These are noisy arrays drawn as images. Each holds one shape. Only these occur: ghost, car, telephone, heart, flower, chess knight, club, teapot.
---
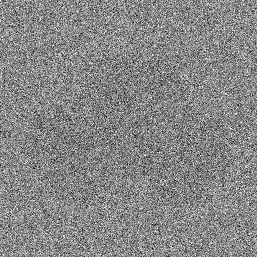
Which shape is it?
car
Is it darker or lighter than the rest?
darker
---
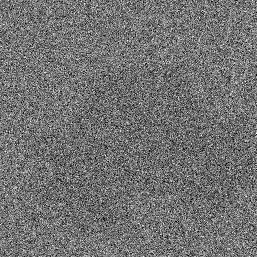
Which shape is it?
car
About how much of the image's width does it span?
nearly all
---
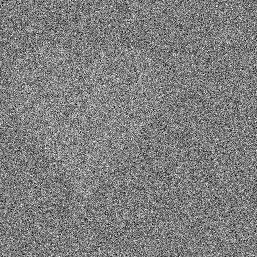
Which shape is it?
heart
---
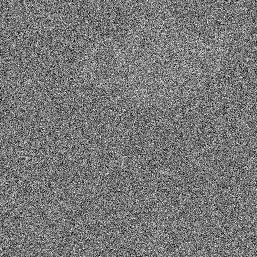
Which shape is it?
teapot
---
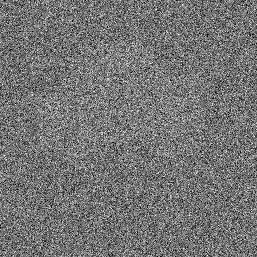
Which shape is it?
car
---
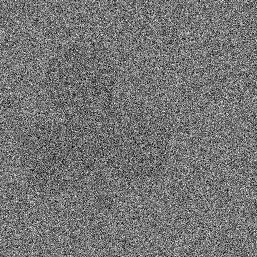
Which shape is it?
club
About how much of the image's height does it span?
two thirds
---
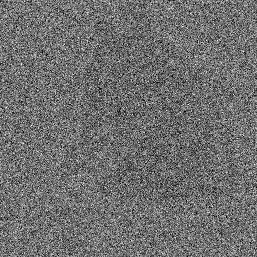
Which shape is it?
chess knight
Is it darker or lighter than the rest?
darker
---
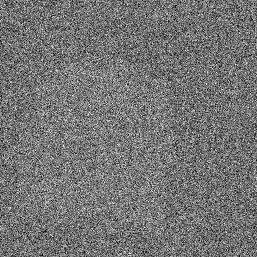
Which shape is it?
ghost
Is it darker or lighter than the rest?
lighter
